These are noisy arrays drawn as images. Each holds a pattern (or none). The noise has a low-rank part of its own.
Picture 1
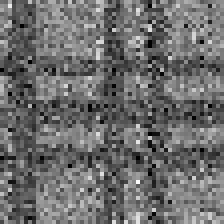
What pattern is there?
bands of rows crossing bands of columns
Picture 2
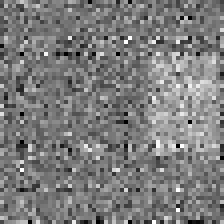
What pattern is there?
one block
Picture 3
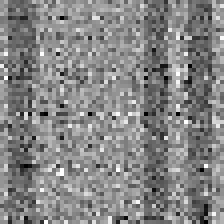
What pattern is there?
bands of columns
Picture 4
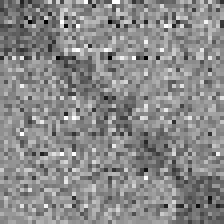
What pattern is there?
blocks along the diagonal
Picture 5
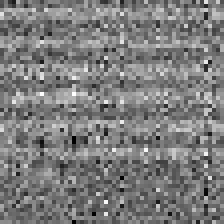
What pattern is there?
bands of rows
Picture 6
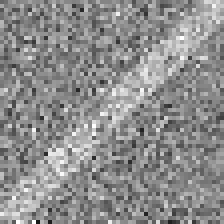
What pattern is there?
a diagonal band
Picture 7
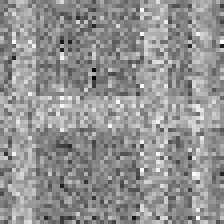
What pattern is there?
bands of rows crossing bands of columns
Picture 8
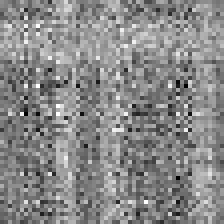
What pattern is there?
bands of rows crossing bands of columns
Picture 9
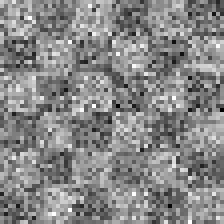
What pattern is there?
a checkerboard
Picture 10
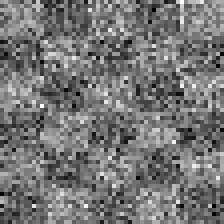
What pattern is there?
a checkerboard
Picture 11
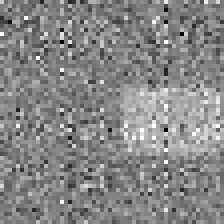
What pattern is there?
one block
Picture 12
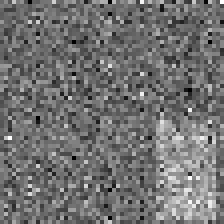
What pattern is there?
one block
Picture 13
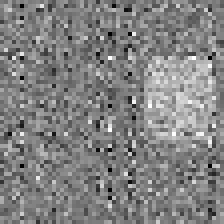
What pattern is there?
one block
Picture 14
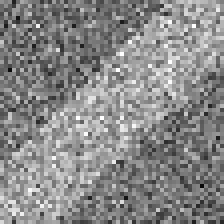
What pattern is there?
a diagonal band
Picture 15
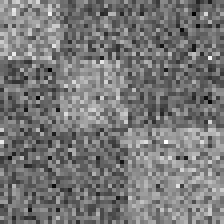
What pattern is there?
blocks along the diagonal
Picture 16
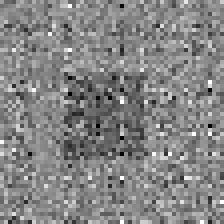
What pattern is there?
one block
